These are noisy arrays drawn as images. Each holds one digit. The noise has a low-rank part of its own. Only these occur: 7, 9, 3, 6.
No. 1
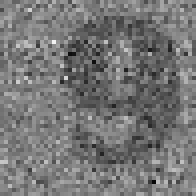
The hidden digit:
9
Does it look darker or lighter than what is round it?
darker
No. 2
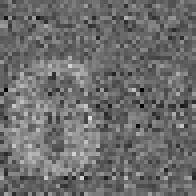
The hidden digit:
6
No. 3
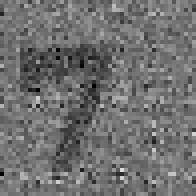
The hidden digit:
7
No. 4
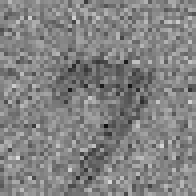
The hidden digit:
7
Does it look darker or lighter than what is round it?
darker
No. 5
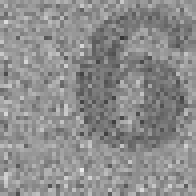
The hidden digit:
6
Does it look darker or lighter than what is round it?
darker
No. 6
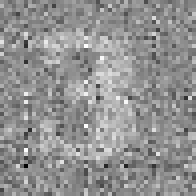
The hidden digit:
3
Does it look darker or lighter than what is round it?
lighter
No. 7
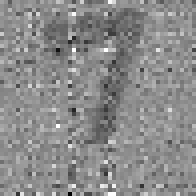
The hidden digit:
7
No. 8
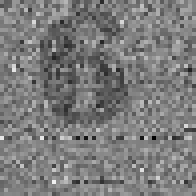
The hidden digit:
6
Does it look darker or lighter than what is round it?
darker
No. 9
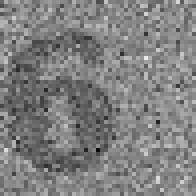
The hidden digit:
6
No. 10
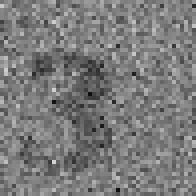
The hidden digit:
3
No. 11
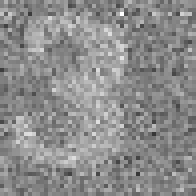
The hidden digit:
3
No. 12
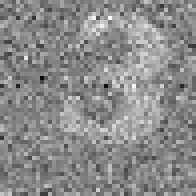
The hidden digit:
3
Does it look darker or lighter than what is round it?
lighter
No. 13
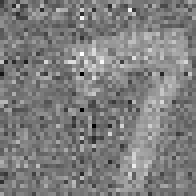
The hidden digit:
7
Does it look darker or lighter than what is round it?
lighter
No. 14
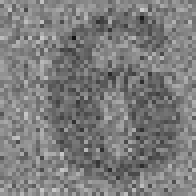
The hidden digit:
6
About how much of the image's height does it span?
nearly all
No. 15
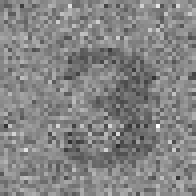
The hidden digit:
3
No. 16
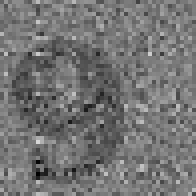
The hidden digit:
9
